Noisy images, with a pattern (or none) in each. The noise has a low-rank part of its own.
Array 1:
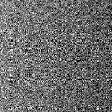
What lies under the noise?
a smooth slope
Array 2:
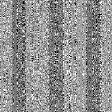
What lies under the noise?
vertical stripes
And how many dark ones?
3
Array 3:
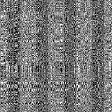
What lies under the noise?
vertical stripes
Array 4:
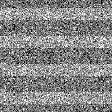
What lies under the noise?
horizontal stripes
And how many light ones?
4
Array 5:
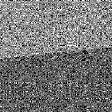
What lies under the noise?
a sharp edge
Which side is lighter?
top
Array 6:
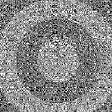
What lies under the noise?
rings round one point
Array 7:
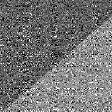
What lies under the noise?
a sharp edge
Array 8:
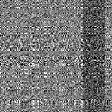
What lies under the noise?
one vertical stripe
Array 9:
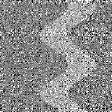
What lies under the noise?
a wavy band
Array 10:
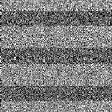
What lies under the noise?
horizontal stripes
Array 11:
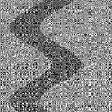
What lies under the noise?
a wavy band
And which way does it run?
top to bottom
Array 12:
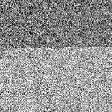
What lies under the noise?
a sharp edge
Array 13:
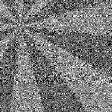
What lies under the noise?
spokes from one point
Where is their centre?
top left
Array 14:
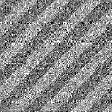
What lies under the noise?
diagonal stripes
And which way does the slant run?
bottom left to top right
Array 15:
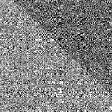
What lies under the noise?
a sharp edge
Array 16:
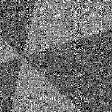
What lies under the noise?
spokes from one point
